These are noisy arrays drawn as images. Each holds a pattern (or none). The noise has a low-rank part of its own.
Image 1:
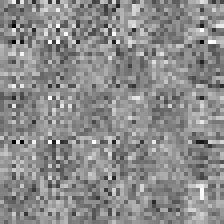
a checkerboard
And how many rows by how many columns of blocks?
5 by 6
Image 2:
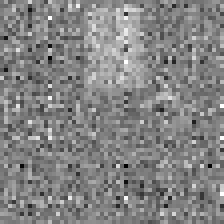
one block
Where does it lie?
top middle
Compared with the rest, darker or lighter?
lighter
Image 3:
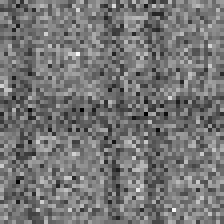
bands of rows crossing bands of columns
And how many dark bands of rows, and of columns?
1 and 3
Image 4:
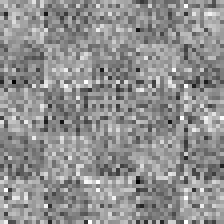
a checkerboard
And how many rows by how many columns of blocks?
5 by 5
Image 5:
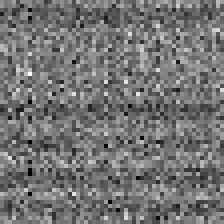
bands of rows
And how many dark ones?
5
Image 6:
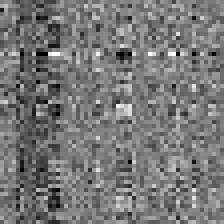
one band of columns
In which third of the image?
left
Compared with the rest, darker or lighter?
darker
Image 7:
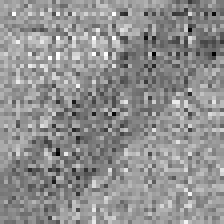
a diagonal band
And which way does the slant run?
bottom left to top right
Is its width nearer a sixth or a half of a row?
a half
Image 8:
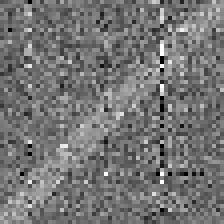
a diagonal band
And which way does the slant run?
bottom left to top right
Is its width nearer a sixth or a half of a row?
a sixth
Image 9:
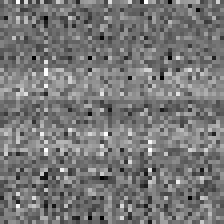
bands of rows
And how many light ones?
2
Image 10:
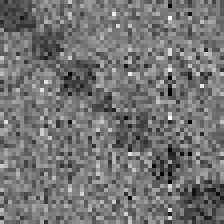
blocks along the diagonal
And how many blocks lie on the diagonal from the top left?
7
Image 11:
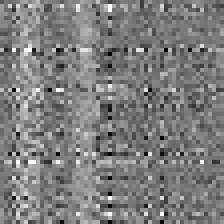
bands of columns
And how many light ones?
2
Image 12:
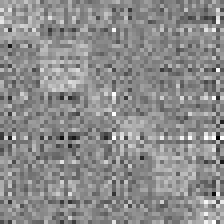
blocks along the diagonal
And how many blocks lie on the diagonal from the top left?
6
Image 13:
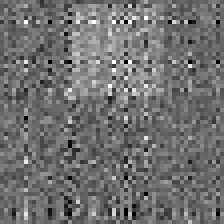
one block
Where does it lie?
top middle
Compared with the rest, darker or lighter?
lighter
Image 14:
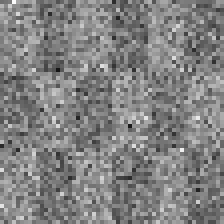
a checkerboard
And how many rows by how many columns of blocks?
3 by 6
